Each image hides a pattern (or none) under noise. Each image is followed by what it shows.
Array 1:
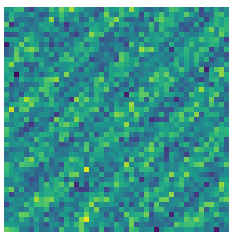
diagonal stripes
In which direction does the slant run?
bottom left to top right
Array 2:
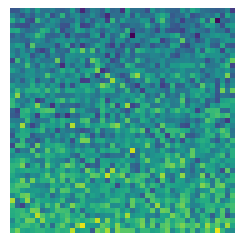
a smooth slope
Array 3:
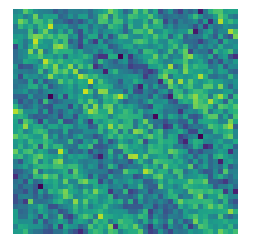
diagonal stripes
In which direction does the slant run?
top left to bottom right
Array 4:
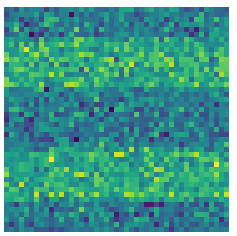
horizontal stripes
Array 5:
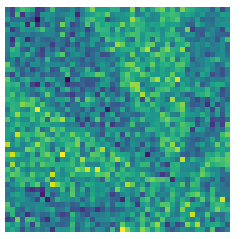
spokes from one point
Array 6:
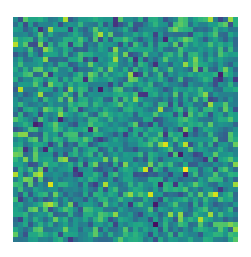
only noise
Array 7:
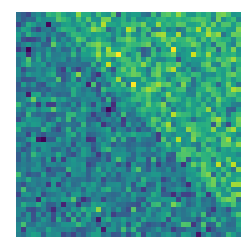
a sharp edge
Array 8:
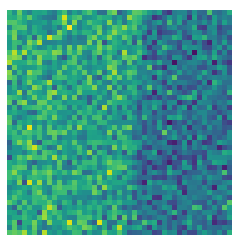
a sharp edge
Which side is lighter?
left
